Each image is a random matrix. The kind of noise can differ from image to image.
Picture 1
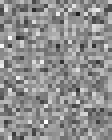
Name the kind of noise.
low rank plus noise
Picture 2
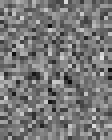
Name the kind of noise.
low rank plus noise
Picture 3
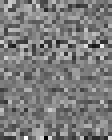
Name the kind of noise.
rows of uneven size
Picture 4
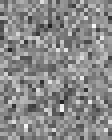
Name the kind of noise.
independent entries
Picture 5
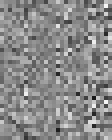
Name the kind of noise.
columns of uneven size
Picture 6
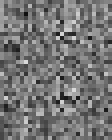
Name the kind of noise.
low rank plus noise
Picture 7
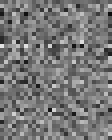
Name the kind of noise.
low rank plus noise
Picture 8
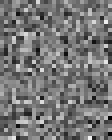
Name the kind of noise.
low rank plus noise
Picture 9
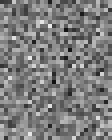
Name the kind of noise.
independent entries
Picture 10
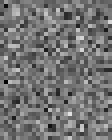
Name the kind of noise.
low rank plus noise
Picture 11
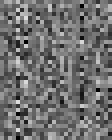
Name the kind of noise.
columns of uneven size
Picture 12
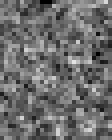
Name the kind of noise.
blotchy
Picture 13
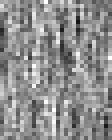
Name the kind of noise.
streaked along the columns
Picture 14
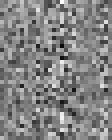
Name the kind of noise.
columns of uneven size
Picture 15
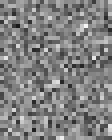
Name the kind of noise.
independent entries
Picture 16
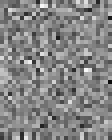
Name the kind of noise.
low rank plus noise
